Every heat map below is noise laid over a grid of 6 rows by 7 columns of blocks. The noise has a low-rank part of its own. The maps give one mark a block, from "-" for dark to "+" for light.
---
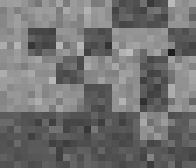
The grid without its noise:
++++--+
+-+-++-
++-++-+
+++-+-+
-----+-
-------
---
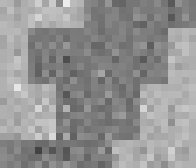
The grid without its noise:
+++----
+-----+
+-----+
++---++
++---++
----+++
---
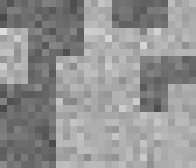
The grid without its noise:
---+--+
+--++++
+-+++--
--+++-+
--+++++
--+++++
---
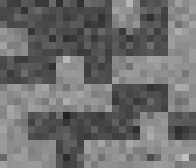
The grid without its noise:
----+-+
+-----+
--+-+++
++++--+
+----+-
++-++++
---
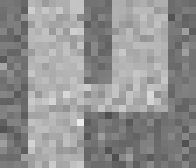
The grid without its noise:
-++-++-
-++-++-
-++-++-
-+++++-
-++----
-++----
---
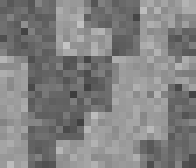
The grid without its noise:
--+--++
--++-+-
+---+++
+---++-
+--+++-
+-+++--
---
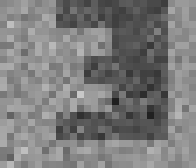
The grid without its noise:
++----+
++++--+
+++---+
++++--+
++----+
+++++++
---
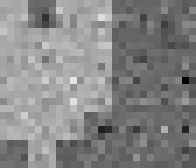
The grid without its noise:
+-++---
++++---
++++---
++++---
+++----
-+-----
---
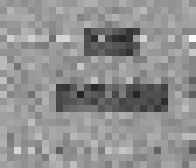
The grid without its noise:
+++++++
+++--++
+++++++
++----+
+++++++
+++++++
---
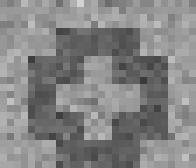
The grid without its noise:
+++++++
++---++
+--+--+
+-+++-+
+--+--+
++---++
